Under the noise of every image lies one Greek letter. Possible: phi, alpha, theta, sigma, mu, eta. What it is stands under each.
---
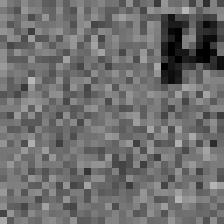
dark mu, top right
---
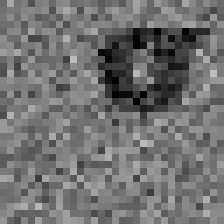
dark sigma
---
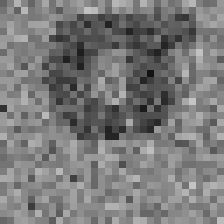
dark sigma
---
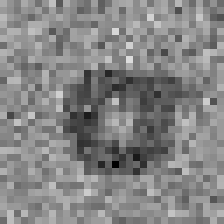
dark sigma
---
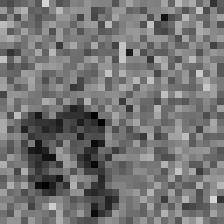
dark eta
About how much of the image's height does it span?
half
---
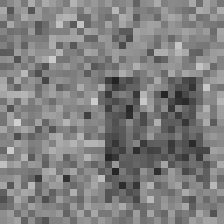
dark mu
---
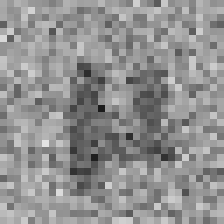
dark mu
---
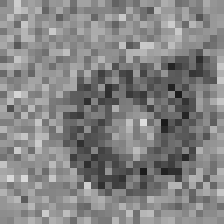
dark sigma
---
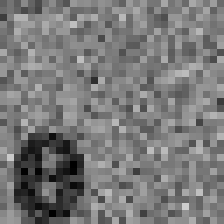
dark theta, bottom left
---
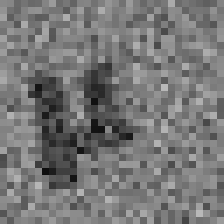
dark mu
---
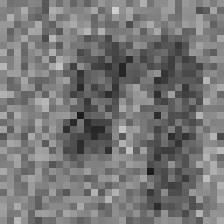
dark eta
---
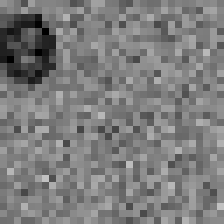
dark theta, top left
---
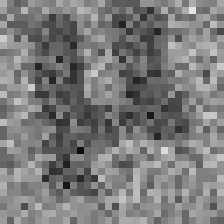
dark mu
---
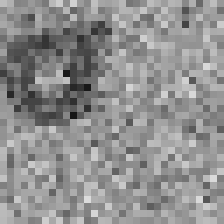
dark sigma
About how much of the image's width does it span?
half
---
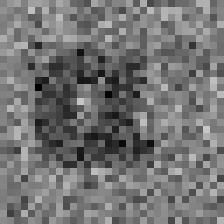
dark alpha
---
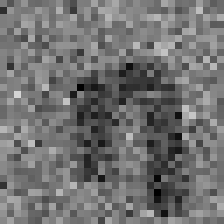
dark eta
